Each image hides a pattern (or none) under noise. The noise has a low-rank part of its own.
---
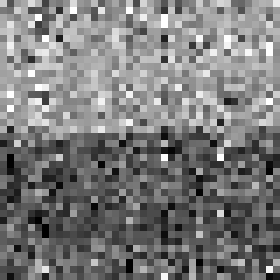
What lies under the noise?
a sharp edge
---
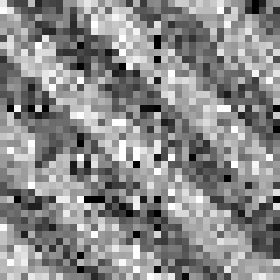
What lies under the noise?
diagonal stripes
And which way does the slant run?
top left to bottom right
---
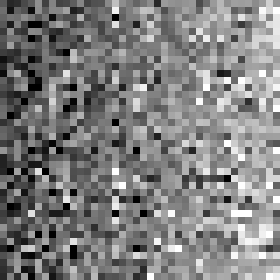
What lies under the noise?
a smooth slope
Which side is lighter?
right
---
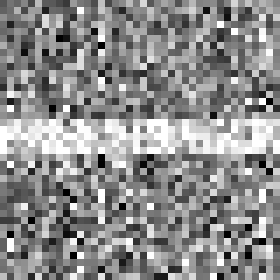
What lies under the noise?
one horizontal stripe
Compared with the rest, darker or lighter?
lighter
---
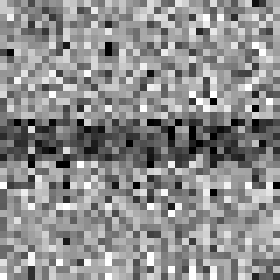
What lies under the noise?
one horizontal stripe
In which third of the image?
middle
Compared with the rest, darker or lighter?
darker
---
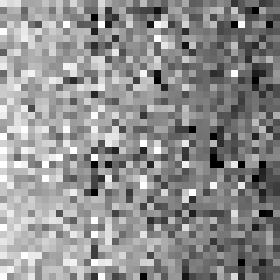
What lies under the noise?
a smooth slope
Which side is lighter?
left
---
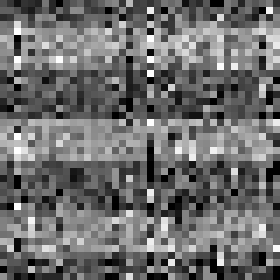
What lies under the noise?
horizontal stripes
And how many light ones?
3
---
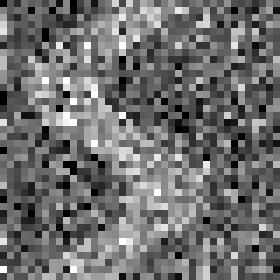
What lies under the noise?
a wavy band
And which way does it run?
top to bottom
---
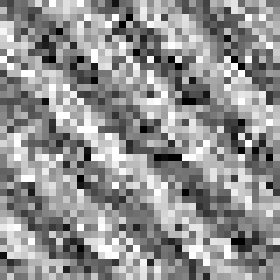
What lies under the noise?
diagonal stripes
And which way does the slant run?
top left to bottom right
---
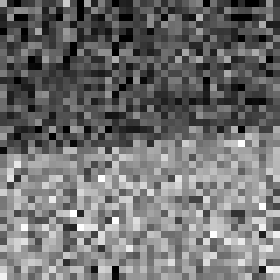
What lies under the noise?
a sharp edge
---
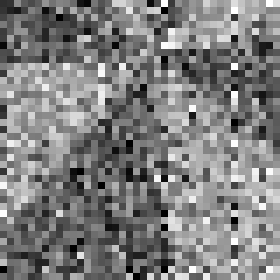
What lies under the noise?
spokes from one point
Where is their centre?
top middle
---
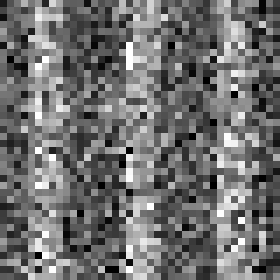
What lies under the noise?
vertical stripes
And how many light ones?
3
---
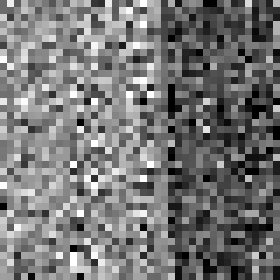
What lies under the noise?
a sharp edge
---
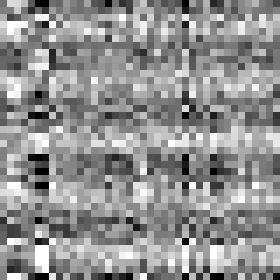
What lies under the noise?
horizontal stripes
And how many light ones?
5
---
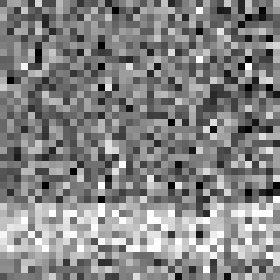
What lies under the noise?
one horizontal stripe
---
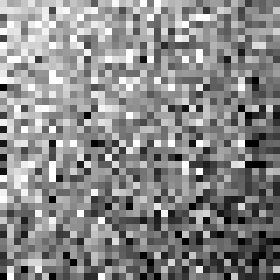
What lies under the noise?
a smooth slope
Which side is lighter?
top left
